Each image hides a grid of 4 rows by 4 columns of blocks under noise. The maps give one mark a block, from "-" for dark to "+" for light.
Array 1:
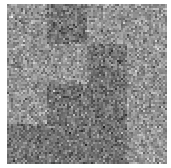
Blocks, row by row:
+-++
++-+
+--+
---+
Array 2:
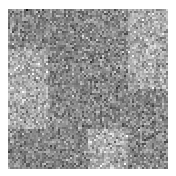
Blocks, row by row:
---+
+--+
+---
--+-
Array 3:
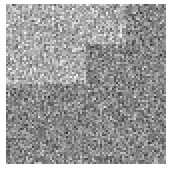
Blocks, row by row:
+++-
++--
----
----
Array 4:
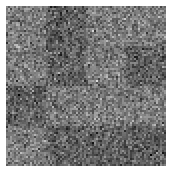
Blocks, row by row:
+-++
+-+-
-+++
+---
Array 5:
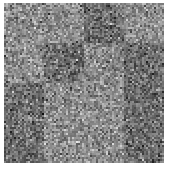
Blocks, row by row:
++-+
+-+-
-++-
-++-
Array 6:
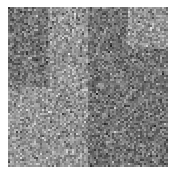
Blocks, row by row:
-+-+
-+--
++--
++--
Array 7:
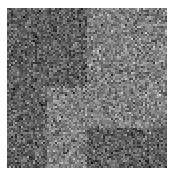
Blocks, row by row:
--++
--++
-+++
-+--
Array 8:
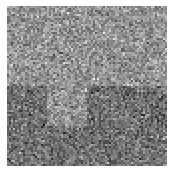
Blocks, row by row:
++++
++++
-+--
----
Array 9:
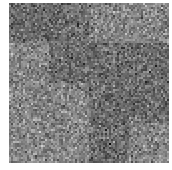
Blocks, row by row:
--++
+---
++--
++-+
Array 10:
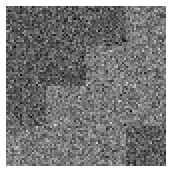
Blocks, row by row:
---+
--++
-+++
+++-
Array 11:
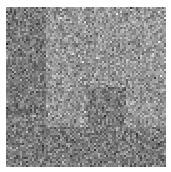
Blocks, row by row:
-+++
-+++
-+-+
----
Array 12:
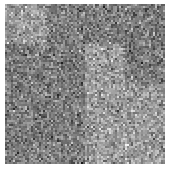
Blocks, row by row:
+---
--+-
--++
--++
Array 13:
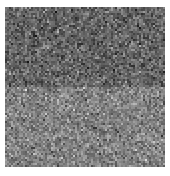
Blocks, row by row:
----
----
++++
++++
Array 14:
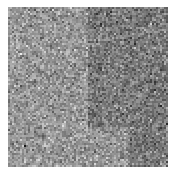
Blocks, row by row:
++--
++--
++--
+++-
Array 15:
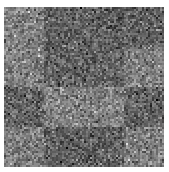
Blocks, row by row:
+---
+--+
-++-
+--+
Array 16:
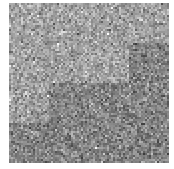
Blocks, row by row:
++++
+++-
+---
----
